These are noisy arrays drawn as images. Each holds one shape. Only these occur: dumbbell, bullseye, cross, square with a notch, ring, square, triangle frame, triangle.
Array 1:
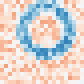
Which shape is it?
ring
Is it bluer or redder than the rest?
bluer
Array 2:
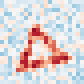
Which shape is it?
triangle frame
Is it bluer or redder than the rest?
redder
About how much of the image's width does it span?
two thirds
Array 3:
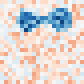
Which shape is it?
dumbbell
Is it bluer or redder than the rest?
bluer
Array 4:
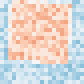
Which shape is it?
square
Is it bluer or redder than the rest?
redder
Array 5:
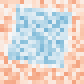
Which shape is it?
square
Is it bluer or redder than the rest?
bluer
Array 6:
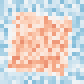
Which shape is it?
square
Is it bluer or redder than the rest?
redder
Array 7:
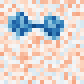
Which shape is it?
dumbbell
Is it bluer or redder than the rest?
bluer
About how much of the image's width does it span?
two thirds
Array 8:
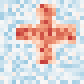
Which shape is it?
cross
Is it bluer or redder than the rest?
redder
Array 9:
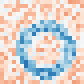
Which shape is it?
ring
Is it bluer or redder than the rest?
bluer
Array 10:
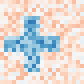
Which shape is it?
cross
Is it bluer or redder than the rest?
bluer
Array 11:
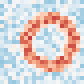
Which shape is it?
ring
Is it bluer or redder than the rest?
redder
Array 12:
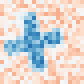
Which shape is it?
cross
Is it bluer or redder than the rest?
bluer
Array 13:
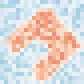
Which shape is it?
square with a notch
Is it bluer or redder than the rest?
redder
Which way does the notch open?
down and left
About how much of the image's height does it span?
nearly all
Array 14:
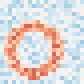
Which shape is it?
ring
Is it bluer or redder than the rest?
redder
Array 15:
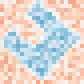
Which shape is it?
square with a notch
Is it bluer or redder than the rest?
bluer
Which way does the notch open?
up and left
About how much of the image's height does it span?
nearly all
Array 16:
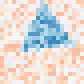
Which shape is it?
triangle
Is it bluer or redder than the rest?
bluer
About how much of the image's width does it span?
two thirds
